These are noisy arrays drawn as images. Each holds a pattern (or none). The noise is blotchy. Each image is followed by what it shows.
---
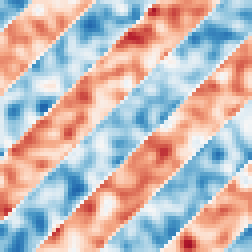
diagonal stripes
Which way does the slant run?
bottom left to top right
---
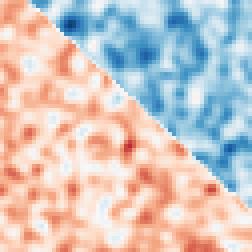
a sharp edge
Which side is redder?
bottom left
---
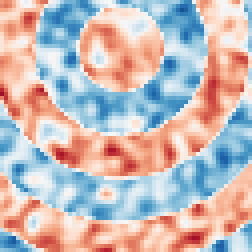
rings round one point
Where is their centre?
top middle
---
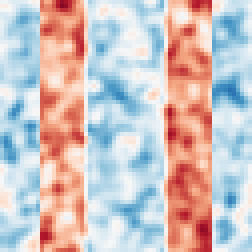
vertical stripes
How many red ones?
2
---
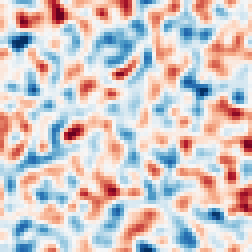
only noise
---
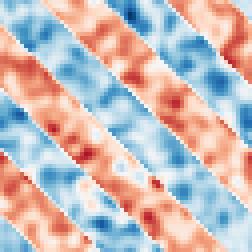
diagonal stripes
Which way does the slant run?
top left to bottom right
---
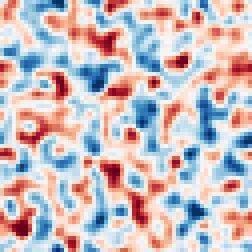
only noise
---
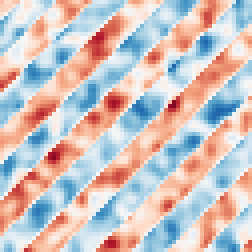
diagonal stripes
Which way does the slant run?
bottom left to top right
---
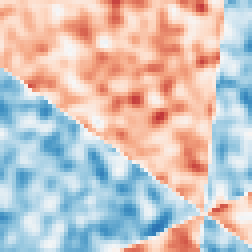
spokes from one point
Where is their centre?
bottom right
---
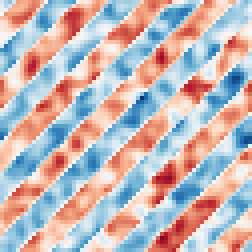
diagonal stripes
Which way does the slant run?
bottom left to top right
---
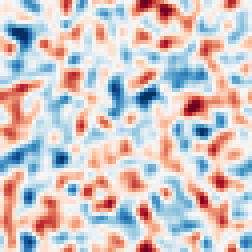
only noise
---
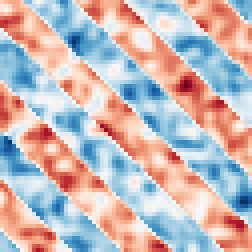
diagonal stripes
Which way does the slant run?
top left to bottom right
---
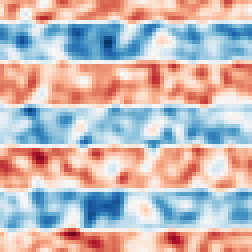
horizontal stripes
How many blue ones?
3
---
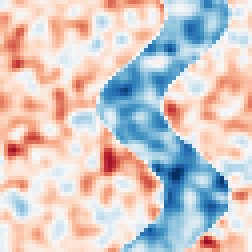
a wavy band
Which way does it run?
top to bottom
